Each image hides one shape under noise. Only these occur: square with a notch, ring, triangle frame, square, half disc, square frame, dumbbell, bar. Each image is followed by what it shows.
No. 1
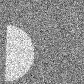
half disc
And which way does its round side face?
right
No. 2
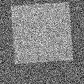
square
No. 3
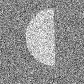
half disc
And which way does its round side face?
left
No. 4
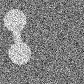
dumbbell
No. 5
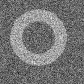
ring
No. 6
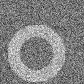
ring
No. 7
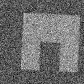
square with a notch
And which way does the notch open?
down
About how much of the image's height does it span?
two thirds
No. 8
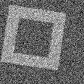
square frame
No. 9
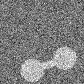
dumbbell
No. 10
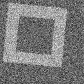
square frame
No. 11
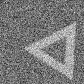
triangle frame
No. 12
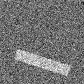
bar
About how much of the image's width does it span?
two thirds
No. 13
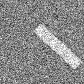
bar
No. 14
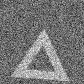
triangle frame
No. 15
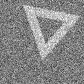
triangle frame
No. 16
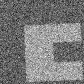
square with a notch
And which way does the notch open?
right
